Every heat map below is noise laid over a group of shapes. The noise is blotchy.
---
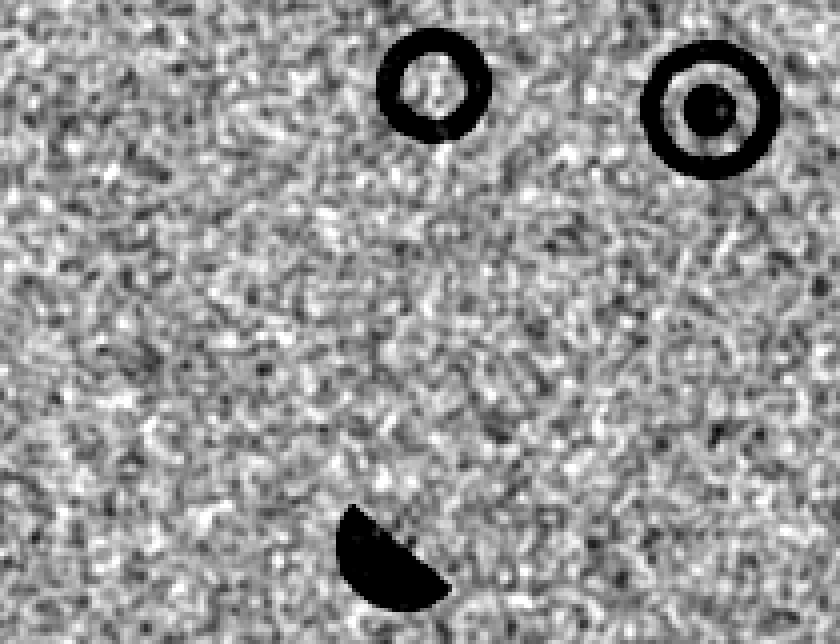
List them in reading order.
top middle: ring; top right: bullseye; bottom middle: half disc
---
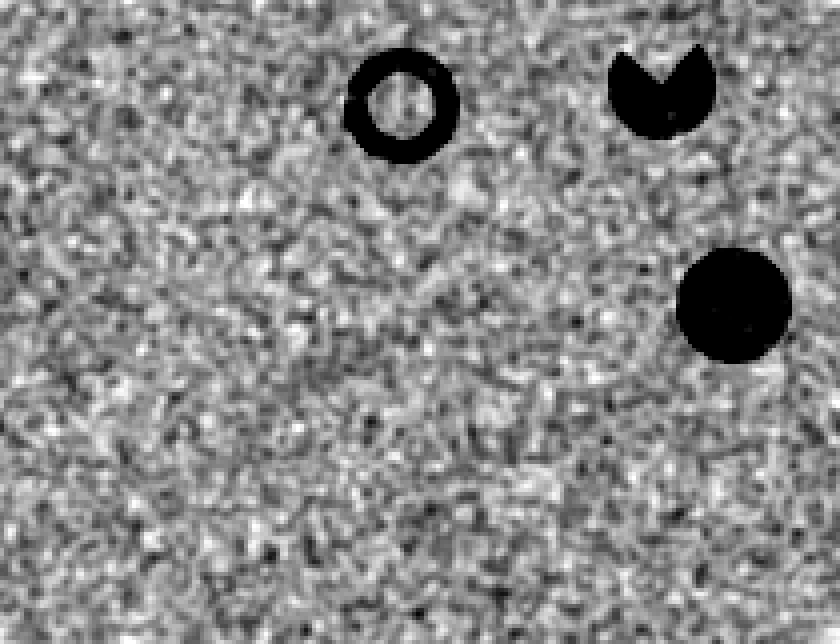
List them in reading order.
top middle: ring; top right: disc with a wedge cut out; middle right: disc
